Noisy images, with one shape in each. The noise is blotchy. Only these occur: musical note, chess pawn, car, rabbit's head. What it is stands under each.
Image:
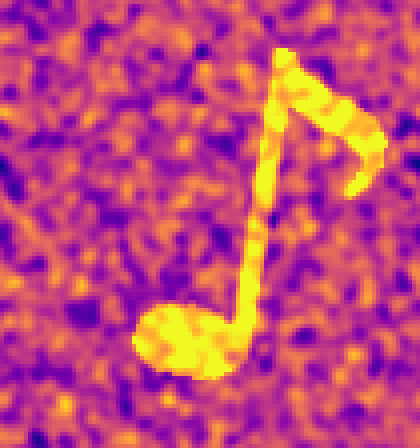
light musical note
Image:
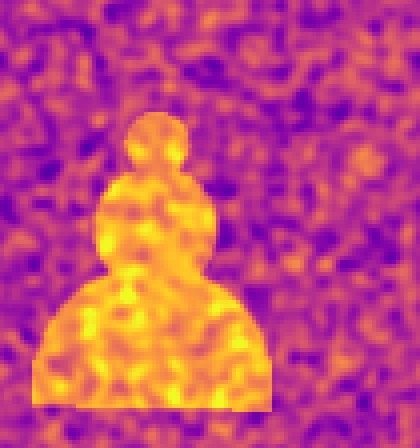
light chess pawn
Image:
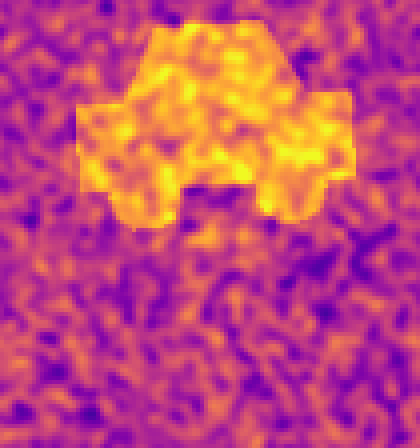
light car
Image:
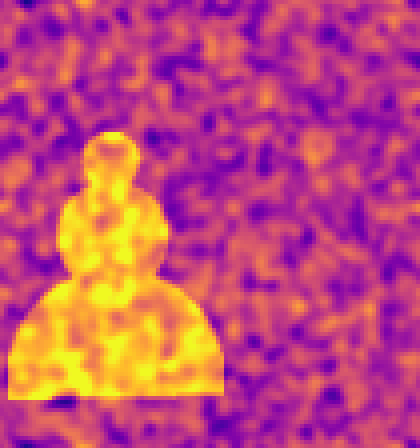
light chess pawn
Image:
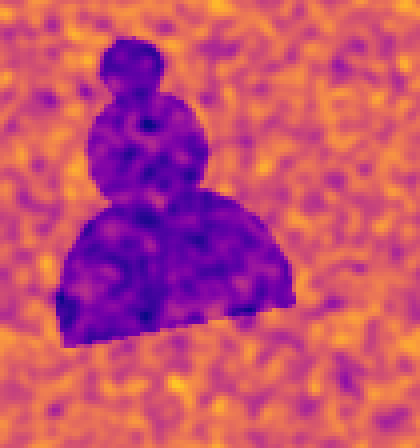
dark chess pawn
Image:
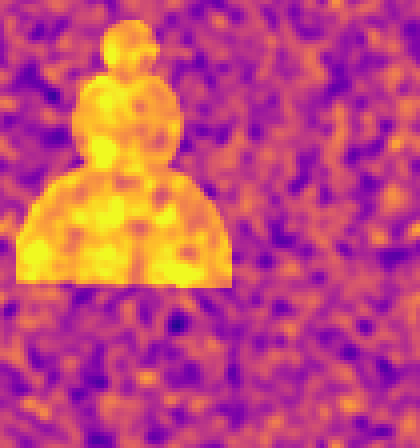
light chess pawn
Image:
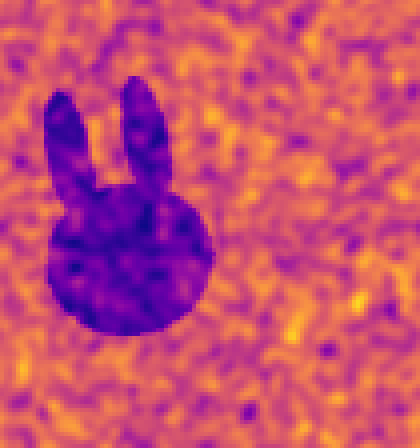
dark rabbit's head
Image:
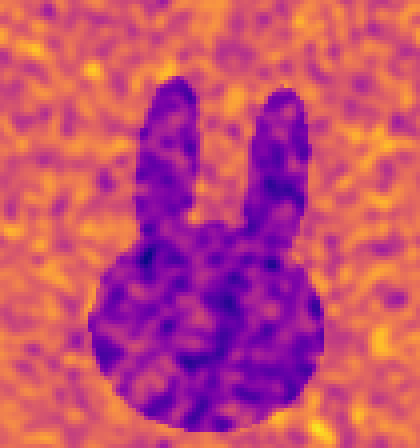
dark rabbit's head
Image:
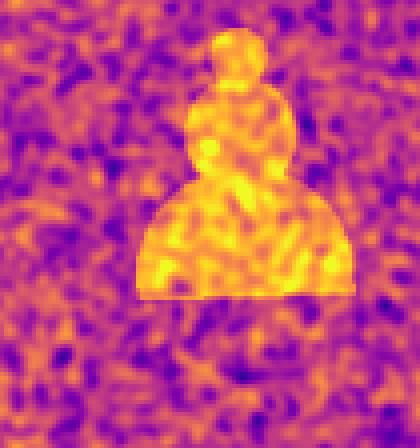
light chess pawn
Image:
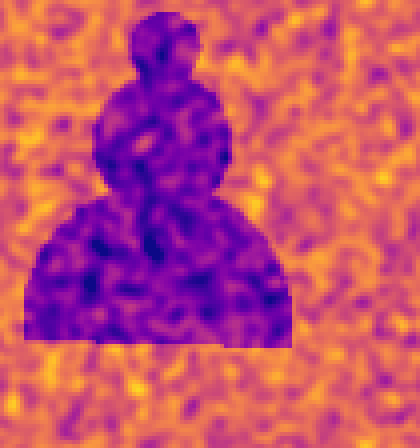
dark chess pawn
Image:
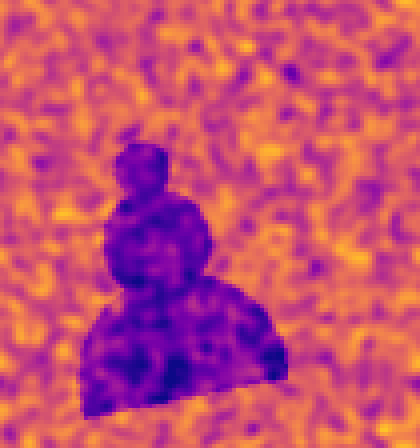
dark chess pawn
